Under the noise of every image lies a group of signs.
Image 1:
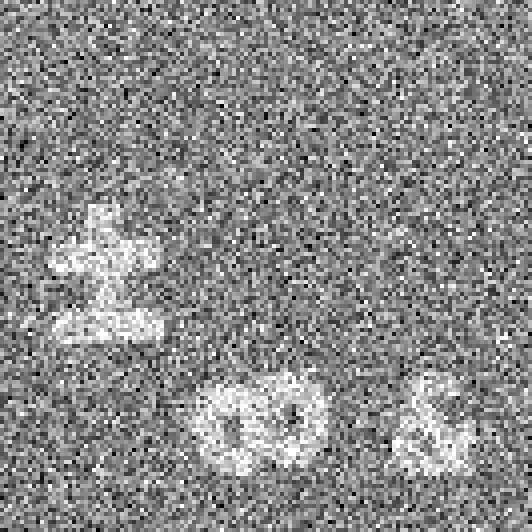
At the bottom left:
nothing
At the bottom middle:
infinity sign
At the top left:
nothing
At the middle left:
plus-minus sign
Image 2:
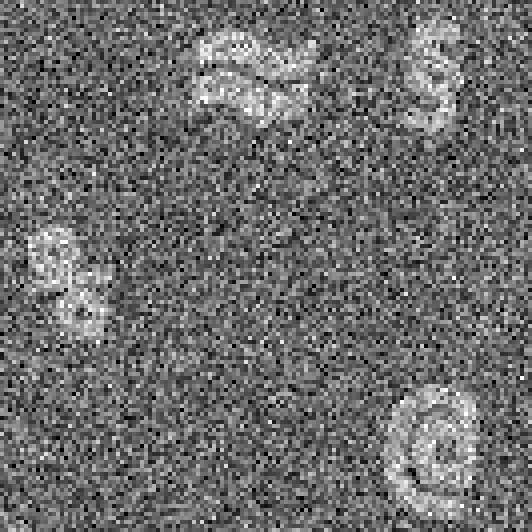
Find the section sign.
top right
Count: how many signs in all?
4
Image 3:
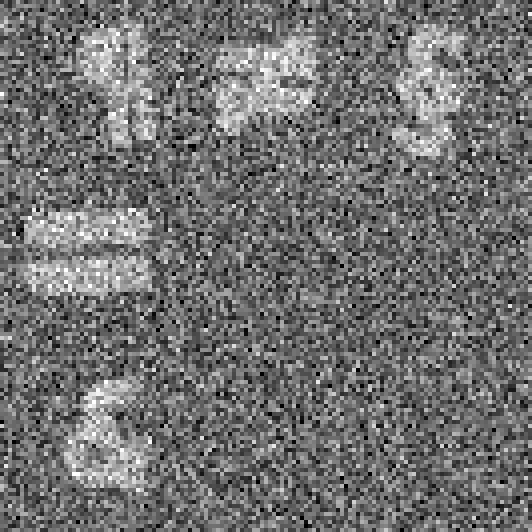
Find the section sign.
top right
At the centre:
nothing
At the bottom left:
ampersand
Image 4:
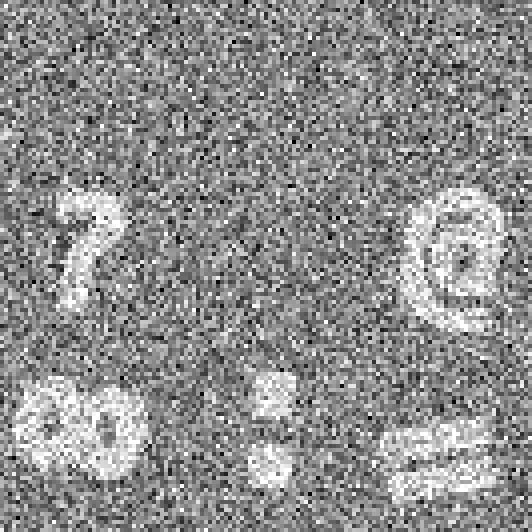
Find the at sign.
middle right
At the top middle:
nothing
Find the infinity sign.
bottom left
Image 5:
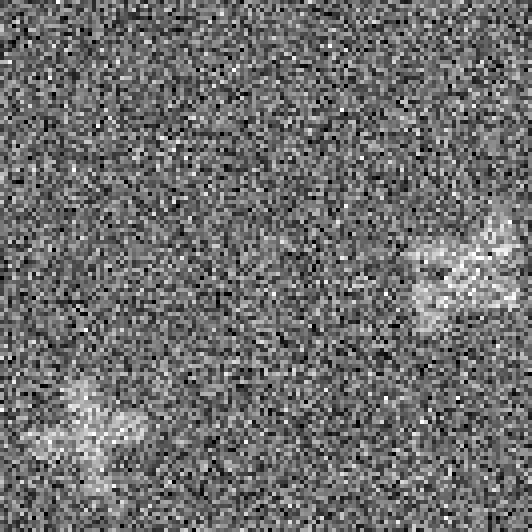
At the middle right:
not-equal sign
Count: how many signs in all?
2
